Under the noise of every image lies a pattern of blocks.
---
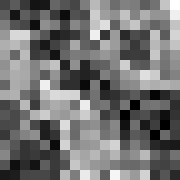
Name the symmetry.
mirrored about the diagonal from the bottom left
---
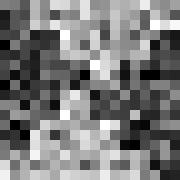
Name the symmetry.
the same after a half turn
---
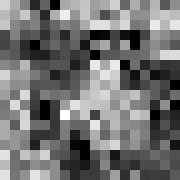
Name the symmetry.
mirrored about the diagonal from the top left
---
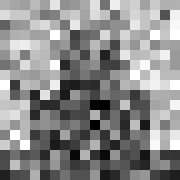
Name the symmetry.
left and right mirror each other
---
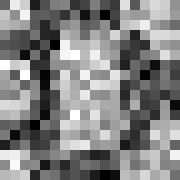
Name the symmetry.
top and bottom mirror each other
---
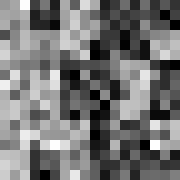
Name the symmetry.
top and bottom mirror each other
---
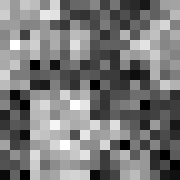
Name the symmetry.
no symmetry
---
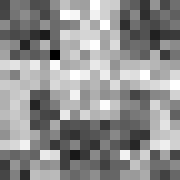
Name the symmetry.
left and right mirror each other
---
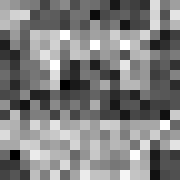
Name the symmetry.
left and right mirror each other
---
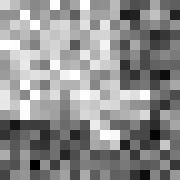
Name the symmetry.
mirrored about the diagonal from the top left
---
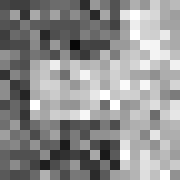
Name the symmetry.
top and bottom mirror each other
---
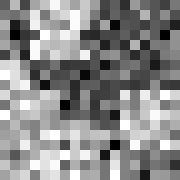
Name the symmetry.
mirrored about the diagonal from the bottom left
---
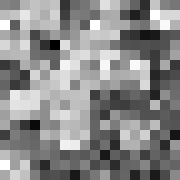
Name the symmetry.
mirrored about the diagonal from the top left
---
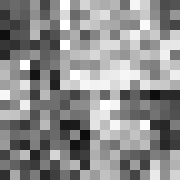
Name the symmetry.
no symmetry
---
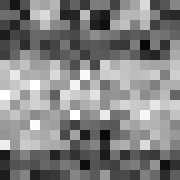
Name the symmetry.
left and right mirror each other
